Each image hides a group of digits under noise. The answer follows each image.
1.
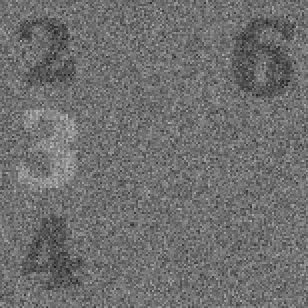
top left: dark 2; top right: dark 6; middle left: light 3; bottom left: dark 4
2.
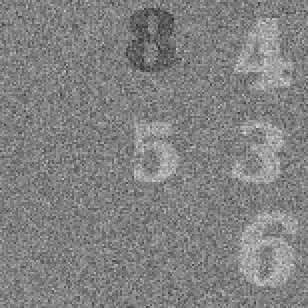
top middle: dark 8; top right: light 4; centre: light 5; middle right: light 3; bottom right: light 6
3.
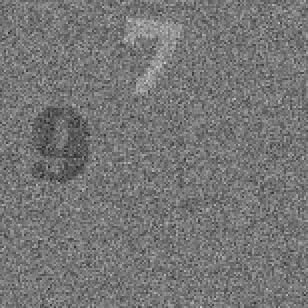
top middle: light 7; middle left: dark 9
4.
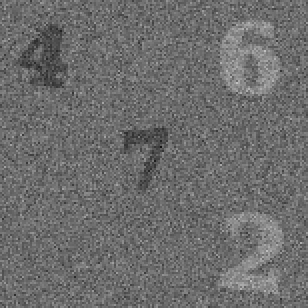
top left: dark 4; top right: light 6; centre: dark 7; bottom right: light 2
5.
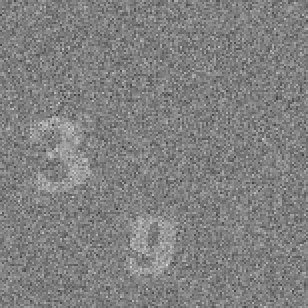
middle left: light 3; bottom middle: light 9
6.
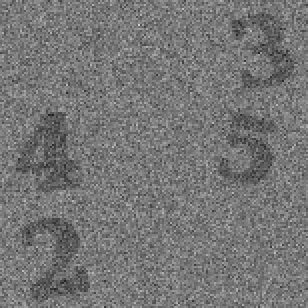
top right: dark 3; middle left: dark 4; middle right: dark 5; bottom left: dark 2
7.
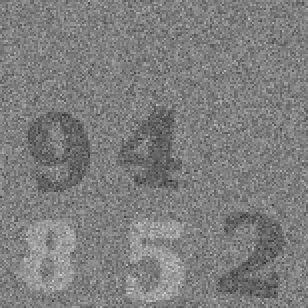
middle left: dark 9; centre: dark 4; bottom left: light 8; bottom middle: light 5; bottom right: dark 2
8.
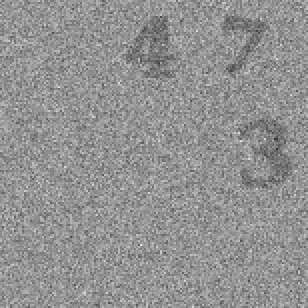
top middle: dark 4; top right: dark 7; middle right: dark 3
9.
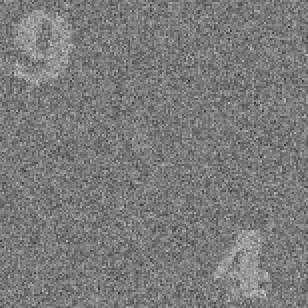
top left: light 9; bottom right: light 4
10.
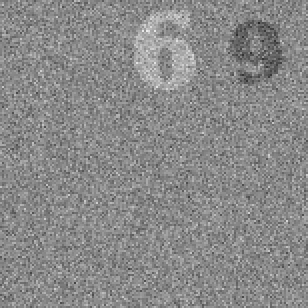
top middle: light 6; top right: dark 9
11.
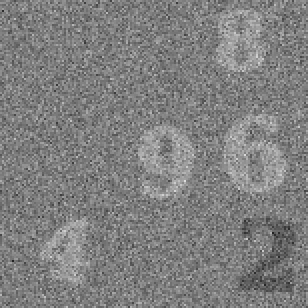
top right: light 8; centre: light 9; middle right: light 6; bottom left: light 4; bottom right: dark 2
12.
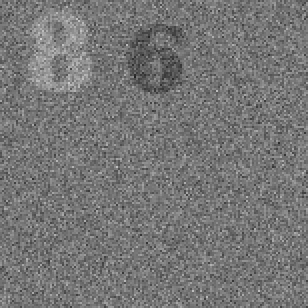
top left: light 8; top middle: dark 6
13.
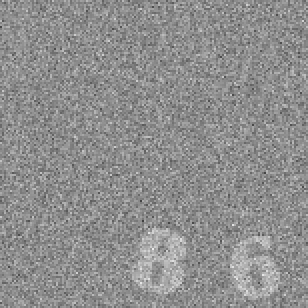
bottom middle: light 8; bottom right: light 6
